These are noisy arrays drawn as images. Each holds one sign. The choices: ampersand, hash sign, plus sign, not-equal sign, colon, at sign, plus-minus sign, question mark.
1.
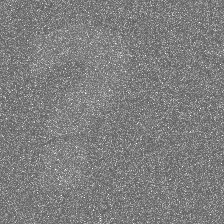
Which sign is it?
question mark
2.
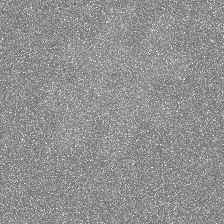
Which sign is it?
hash sign
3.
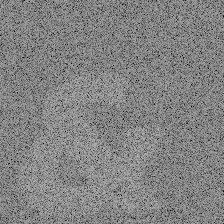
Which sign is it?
ampersand
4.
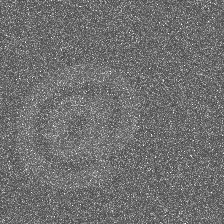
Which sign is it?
at sign
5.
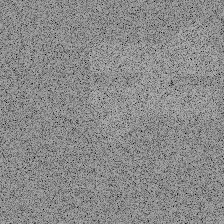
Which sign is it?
not-equal sign
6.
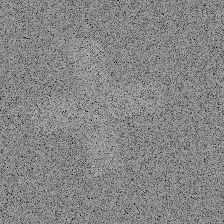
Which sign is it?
plus sign
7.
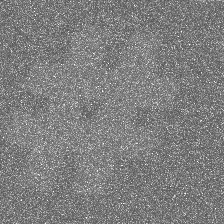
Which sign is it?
hash sign
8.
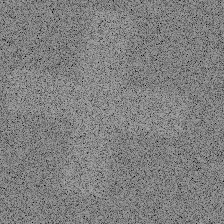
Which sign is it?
plus sign
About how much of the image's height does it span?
nearly all
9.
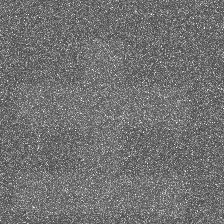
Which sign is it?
plus-minus sign
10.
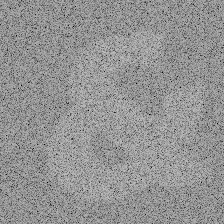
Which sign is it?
ampersand
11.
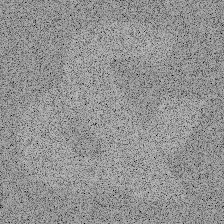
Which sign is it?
ampersand
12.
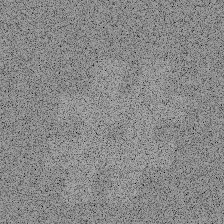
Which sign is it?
hash sign
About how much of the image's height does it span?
two thirds
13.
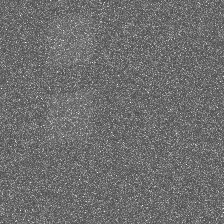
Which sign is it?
colon
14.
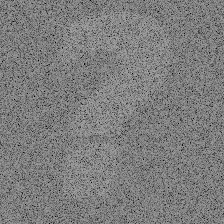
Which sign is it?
question mark
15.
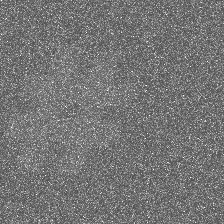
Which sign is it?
hash sign
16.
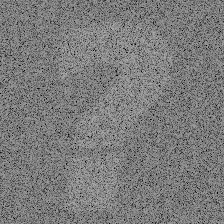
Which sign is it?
question mark
